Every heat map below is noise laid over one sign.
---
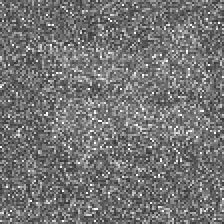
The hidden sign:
not-equal sign
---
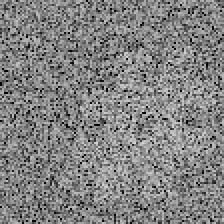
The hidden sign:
hash sign
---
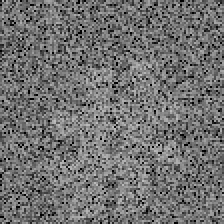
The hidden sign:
hash sign
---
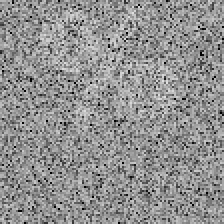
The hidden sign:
percent sign
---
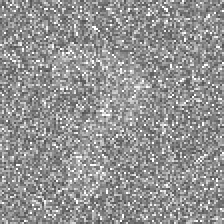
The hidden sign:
question mark
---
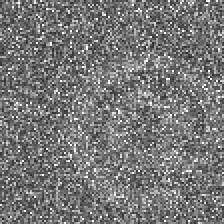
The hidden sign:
at sign
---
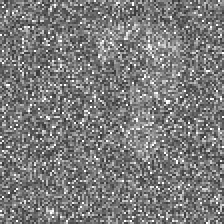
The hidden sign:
question mark
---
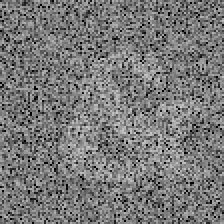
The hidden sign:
ampersand
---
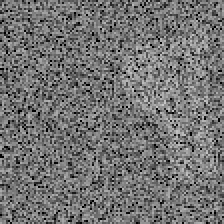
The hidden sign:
pilcrow
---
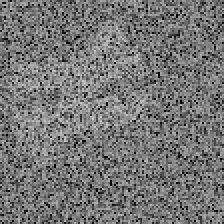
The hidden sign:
not-equal sign
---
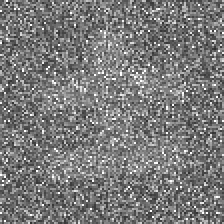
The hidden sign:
plus-minus sign
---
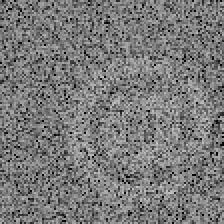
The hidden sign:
at sign
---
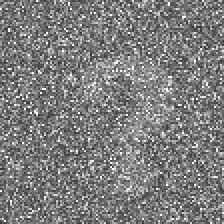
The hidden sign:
question mark
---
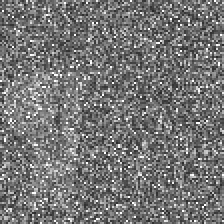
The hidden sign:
pilcrow
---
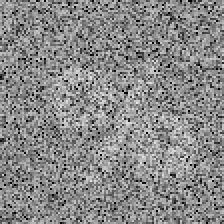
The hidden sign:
percent sign
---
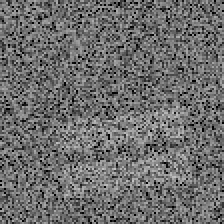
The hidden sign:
equals sign
